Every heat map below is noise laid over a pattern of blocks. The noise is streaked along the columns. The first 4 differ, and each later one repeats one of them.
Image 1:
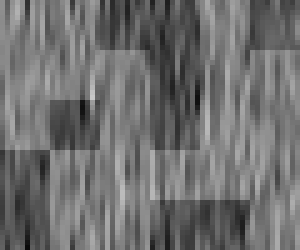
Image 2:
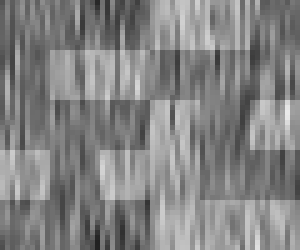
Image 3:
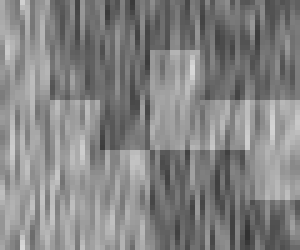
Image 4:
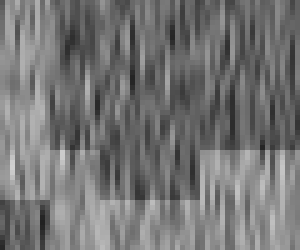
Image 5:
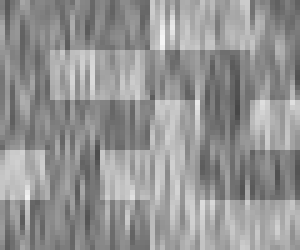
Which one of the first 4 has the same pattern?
2
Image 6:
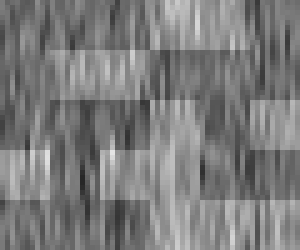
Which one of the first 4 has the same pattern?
2
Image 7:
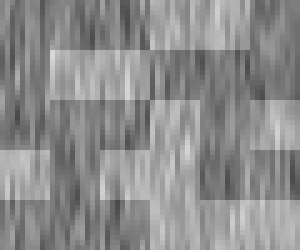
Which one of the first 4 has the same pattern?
2
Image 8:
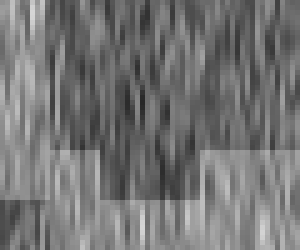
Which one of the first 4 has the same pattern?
4
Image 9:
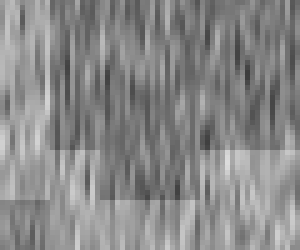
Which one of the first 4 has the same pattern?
4
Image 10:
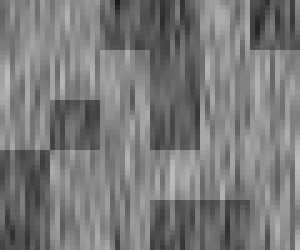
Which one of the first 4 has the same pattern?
1
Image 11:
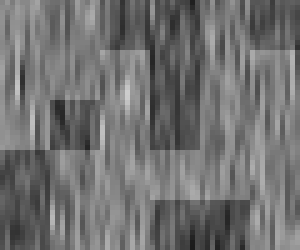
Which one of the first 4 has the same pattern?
1
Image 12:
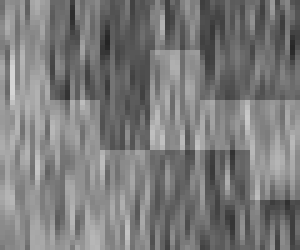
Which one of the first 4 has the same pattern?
3
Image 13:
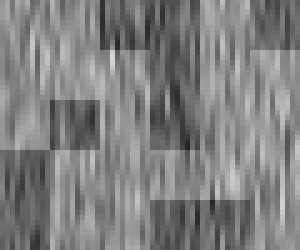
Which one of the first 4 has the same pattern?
1
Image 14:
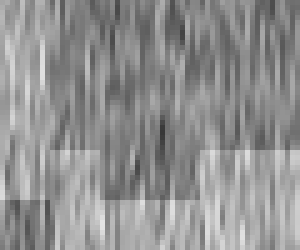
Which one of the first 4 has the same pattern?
4
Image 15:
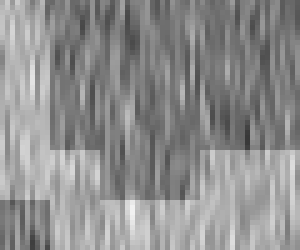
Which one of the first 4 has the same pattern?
4
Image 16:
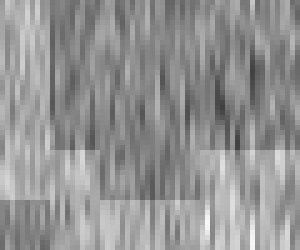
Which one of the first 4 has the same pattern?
4
